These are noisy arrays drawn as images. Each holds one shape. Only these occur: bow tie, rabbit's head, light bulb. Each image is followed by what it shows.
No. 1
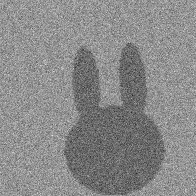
rabbit's head
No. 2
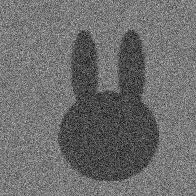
rabbit's head
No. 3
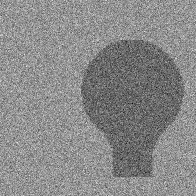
light bulb
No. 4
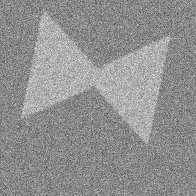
bow tie
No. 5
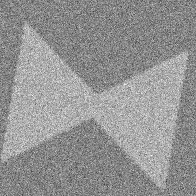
bow tie
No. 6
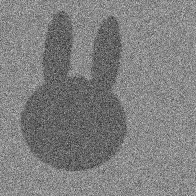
rabbit's head
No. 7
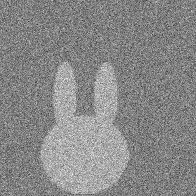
rabbit's head
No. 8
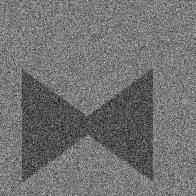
bow tie
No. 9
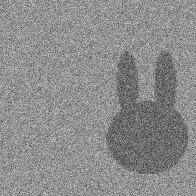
rabbit's head
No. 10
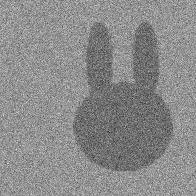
rabbit's head
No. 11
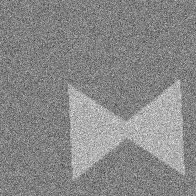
bow tie
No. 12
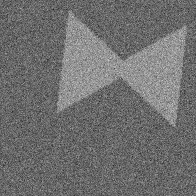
bow tie
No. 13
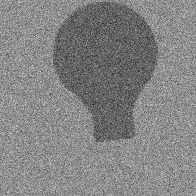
light bulb
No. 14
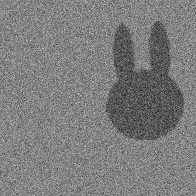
rabbit's head
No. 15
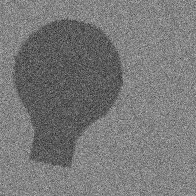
light bulb
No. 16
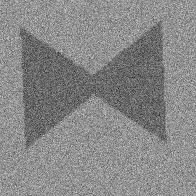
bow tie
